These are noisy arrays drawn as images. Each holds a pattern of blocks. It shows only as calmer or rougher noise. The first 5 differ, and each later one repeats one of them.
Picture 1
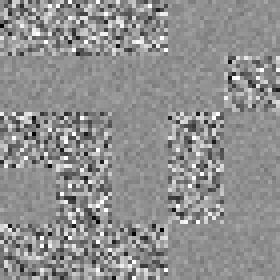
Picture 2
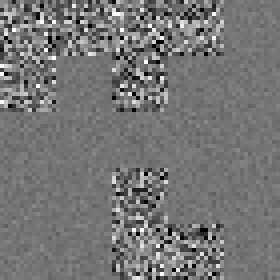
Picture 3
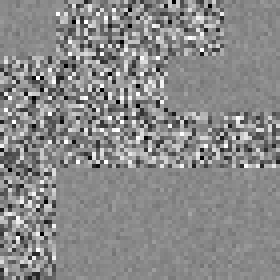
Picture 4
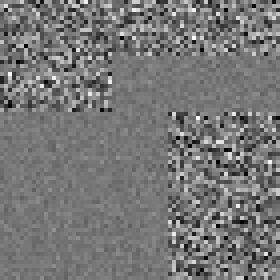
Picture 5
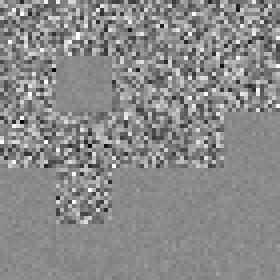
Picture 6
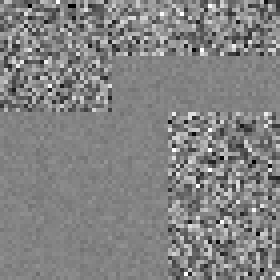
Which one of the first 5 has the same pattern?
4
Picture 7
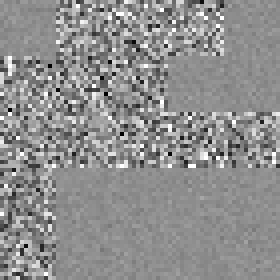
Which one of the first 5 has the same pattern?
3
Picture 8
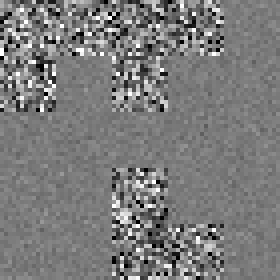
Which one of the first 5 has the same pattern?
2
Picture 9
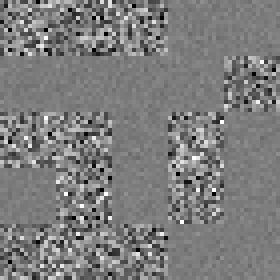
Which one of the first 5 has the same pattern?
1
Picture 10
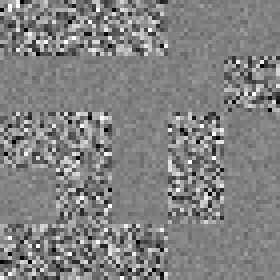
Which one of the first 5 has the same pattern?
1
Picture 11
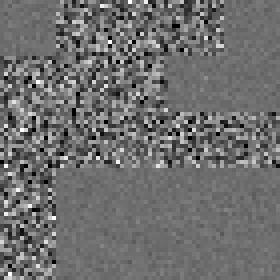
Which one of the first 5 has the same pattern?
3
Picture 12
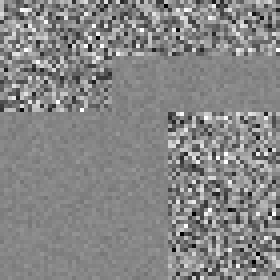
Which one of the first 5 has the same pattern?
4
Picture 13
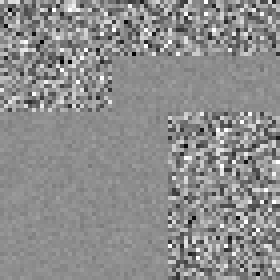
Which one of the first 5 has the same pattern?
4
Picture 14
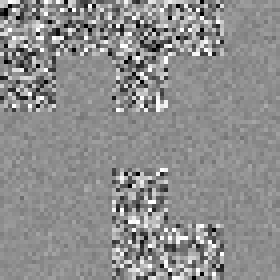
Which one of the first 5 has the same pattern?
2
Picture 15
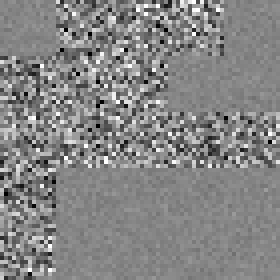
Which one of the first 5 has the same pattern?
3
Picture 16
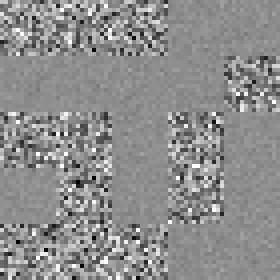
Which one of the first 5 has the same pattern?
1
